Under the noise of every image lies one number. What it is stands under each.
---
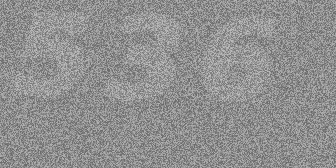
536
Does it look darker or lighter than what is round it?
lighter
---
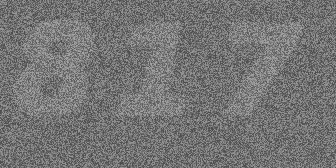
817
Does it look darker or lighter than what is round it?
lighter
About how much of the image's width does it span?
nearly all
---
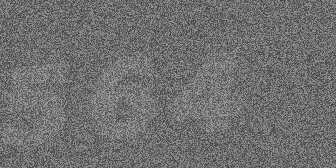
564
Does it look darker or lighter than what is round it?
lighter
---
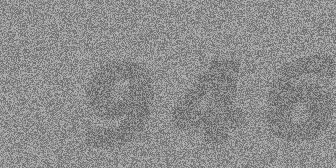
946
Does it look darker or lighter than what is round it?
darker
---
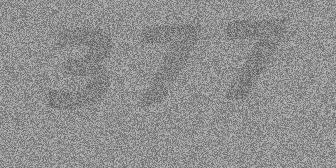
377
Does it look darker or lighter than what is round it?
darker
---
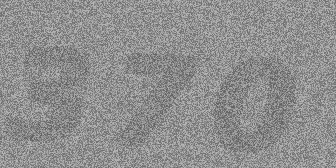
370
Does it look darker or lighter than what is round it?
darker
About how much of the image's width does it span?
nearly all
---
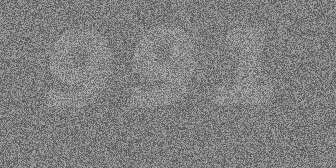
991
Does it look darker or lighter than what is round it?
lighter
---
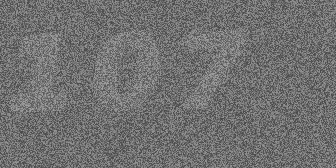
107
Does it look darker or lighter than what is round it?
lighter
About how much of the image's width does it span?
two thirds
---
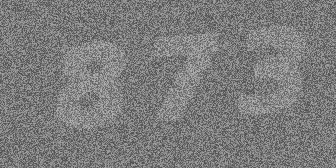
873
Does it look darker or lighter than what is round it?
lighter
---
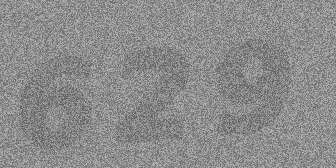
629
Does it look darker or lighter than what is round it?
darker
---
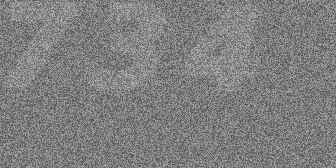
734
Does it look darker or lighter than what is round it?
lighter
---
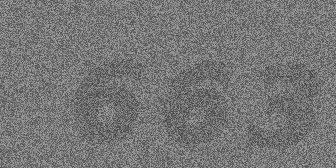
663
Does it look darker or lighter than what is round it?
darker
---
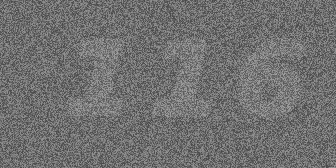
116
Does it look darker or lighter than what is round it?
lighter
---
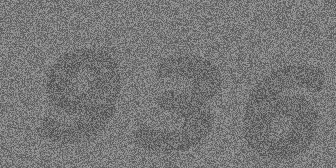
936
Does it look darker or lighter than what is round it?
darker
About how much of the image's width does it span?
nearly all
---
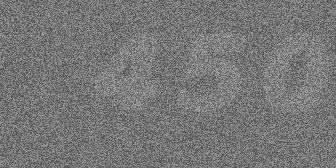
450
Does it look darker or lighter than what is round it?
lighter
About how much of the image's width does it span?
two thirds
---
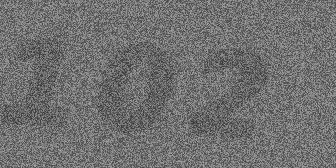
102
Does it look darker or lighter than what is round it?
darker
